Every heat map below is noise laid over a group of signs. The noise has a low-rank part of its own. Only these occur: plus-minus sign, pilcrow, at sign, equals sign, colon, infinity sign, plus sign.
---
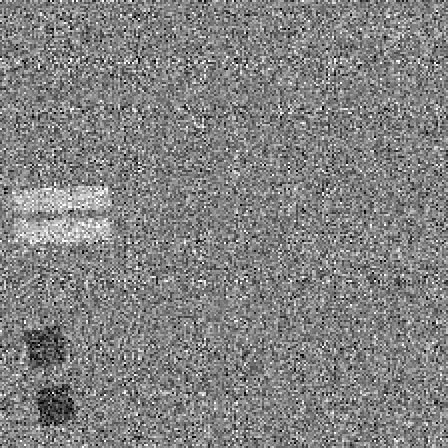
middle left: light equals sign; bottom left: dark colon
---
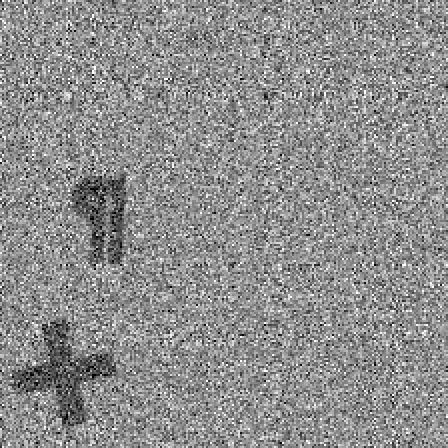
middle left: dark pilcrow; bottom left: dark plus sign
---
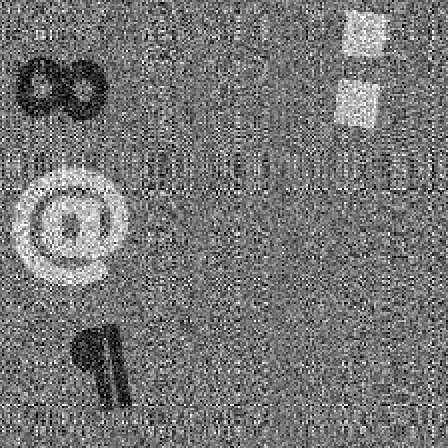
top left: dark infinity sign; top right: light colon; middle left: light at sign; bottom left: dark pilcrow
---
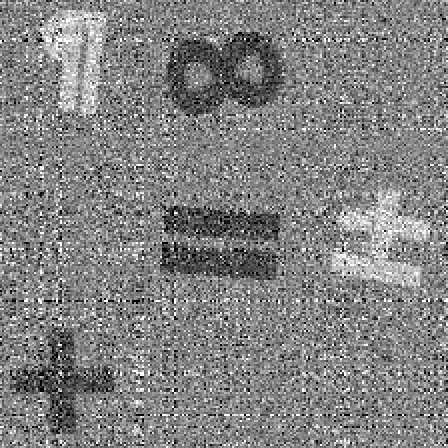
top left: light pilcrow; top middle: dark infinity sign; centre: dark equals sign; middle right: light plus-minus sign; bottom left: dark plus sign
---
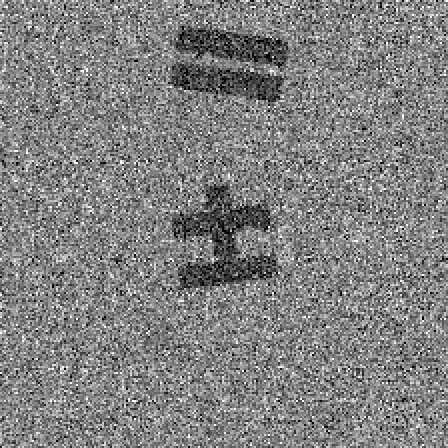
top middle: dark equals sign; centre: dark plus-minus sign
